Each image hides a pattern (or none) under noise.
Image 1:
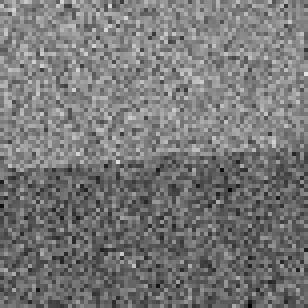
a sharp edge
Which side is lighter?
top
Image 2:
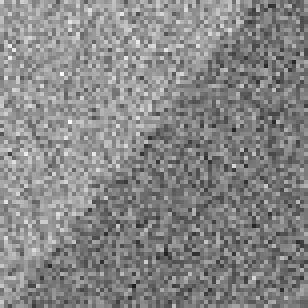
a sharp edge
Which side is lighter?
top left
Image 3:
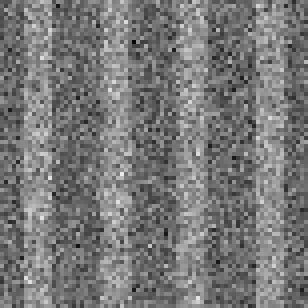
vertical stripes
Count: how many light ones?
4
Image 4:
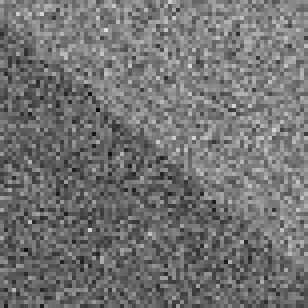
a sharp edge
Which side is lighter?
top right
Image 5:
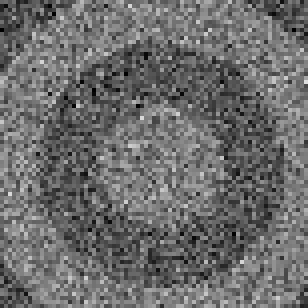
rings round one point
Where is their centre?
centre
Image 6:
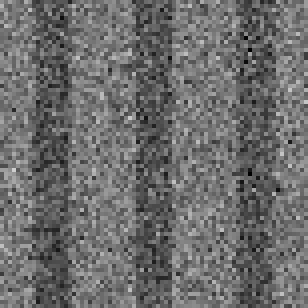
vertical stripes
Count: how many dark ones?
3
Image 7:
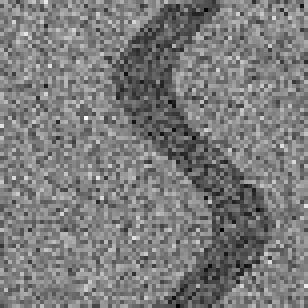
a wavy band
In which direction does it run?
top to bottom
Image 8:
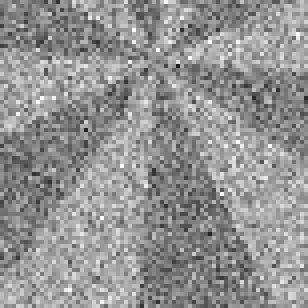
spokes from one point
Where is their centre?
top middle
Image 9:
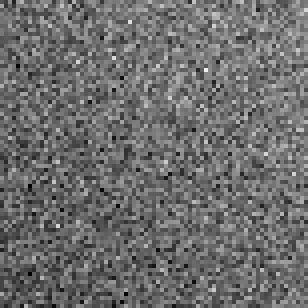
a smooth slope
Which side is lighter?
top right
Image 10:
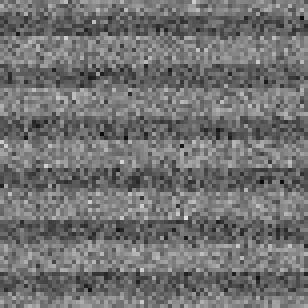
horizontal stripes
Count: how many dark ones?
6
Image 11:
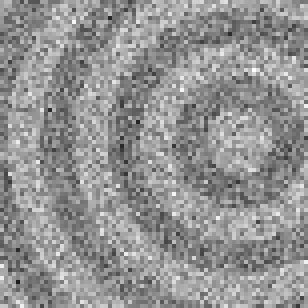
rings round one point
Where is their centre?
middle right
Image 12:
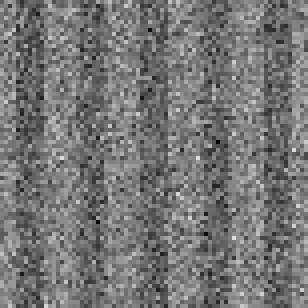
vertical stripes
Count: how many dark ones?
5
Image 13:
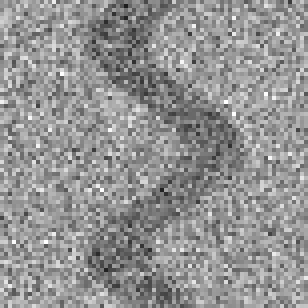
a wavy band
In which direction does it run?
top to bottom
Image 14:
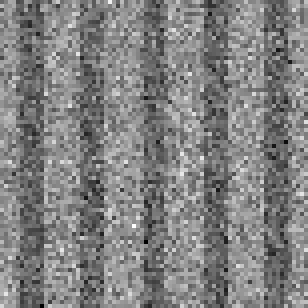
vertical stripes
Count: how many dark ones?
5
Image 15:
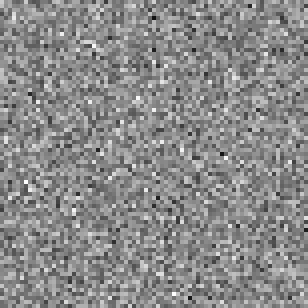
only noise
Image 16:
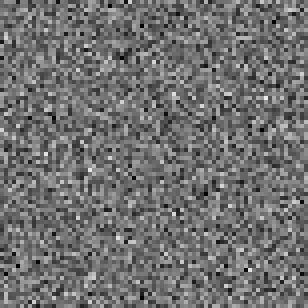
only noise
